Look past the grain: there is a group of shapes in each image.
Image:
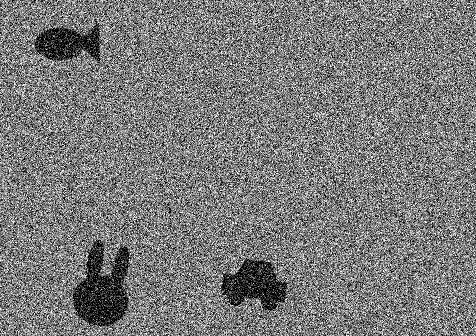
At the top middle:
nothing
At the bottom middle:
car
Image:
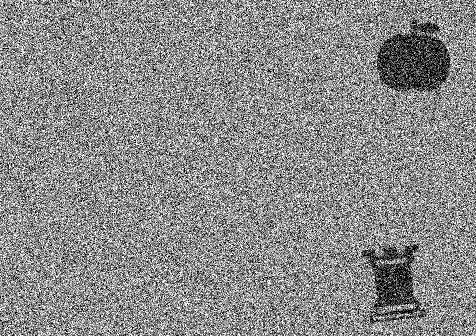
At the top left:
nothing
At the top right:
apple
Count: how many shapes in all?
2
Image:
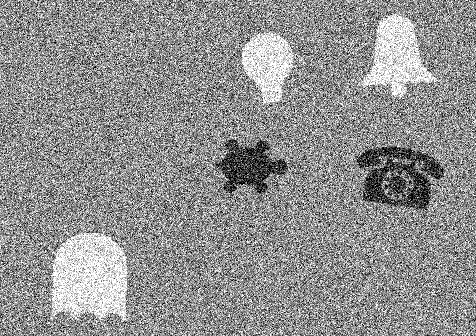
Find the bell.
top right
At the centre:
turtle
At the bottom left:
ghost
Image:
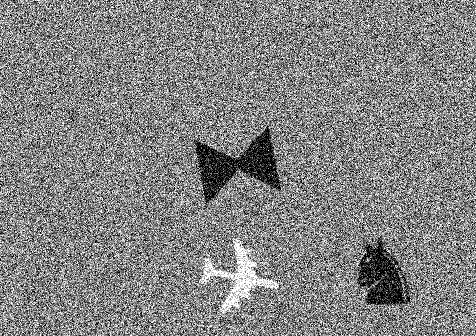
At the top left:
nothing
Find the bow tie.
centre
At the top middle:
nothing
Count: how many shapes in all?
3
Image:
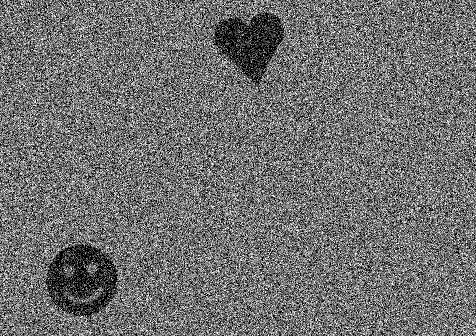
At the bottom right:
nothing
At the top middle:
heart
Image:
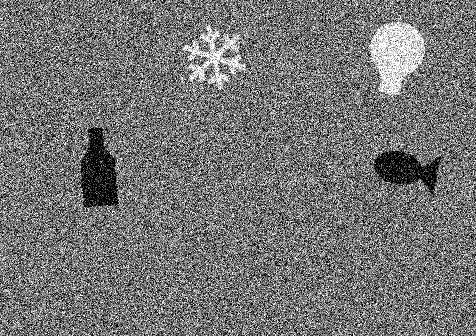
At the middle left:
bottle
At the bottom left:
nothing
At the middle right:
fish
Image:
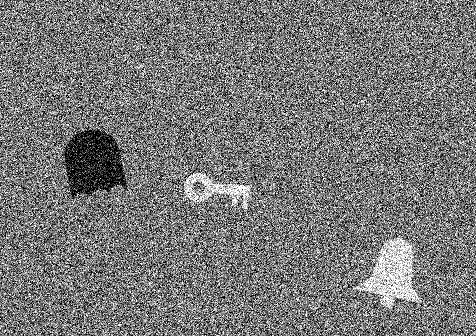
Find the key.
centre
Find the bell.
bottom right
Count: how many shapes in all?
3
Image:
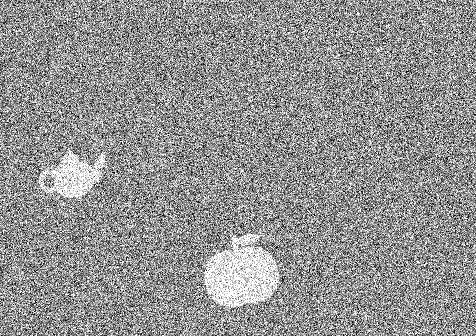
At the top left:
nothing
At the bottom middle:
apple
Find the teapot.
middle left
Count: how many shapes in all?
2
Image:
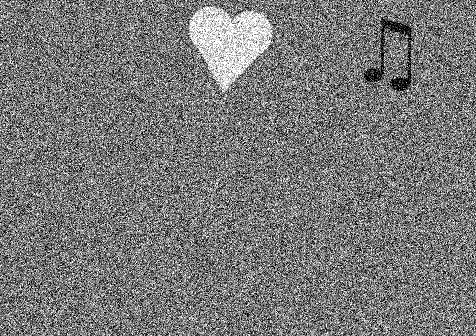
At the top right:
pair of musical notes
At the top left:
nothing
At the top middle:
heart
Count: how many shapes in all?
2
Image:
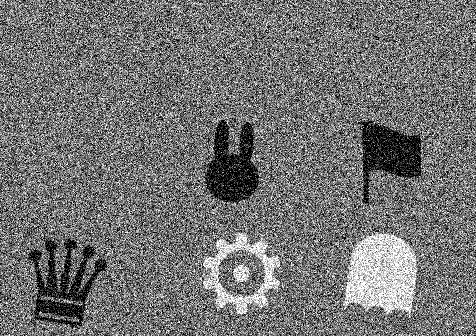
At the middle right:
flag
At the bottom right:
ghost
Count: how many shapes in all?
5
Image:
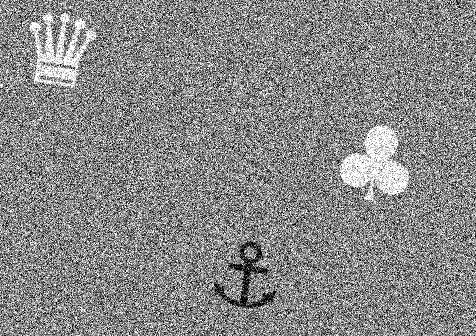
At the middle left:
nothing
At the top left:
chess queen
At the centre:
nothing
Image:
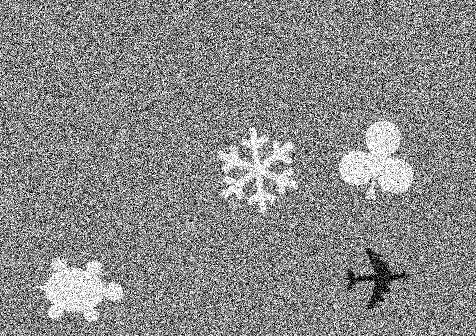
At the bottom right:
airplane
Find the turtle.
bottom left
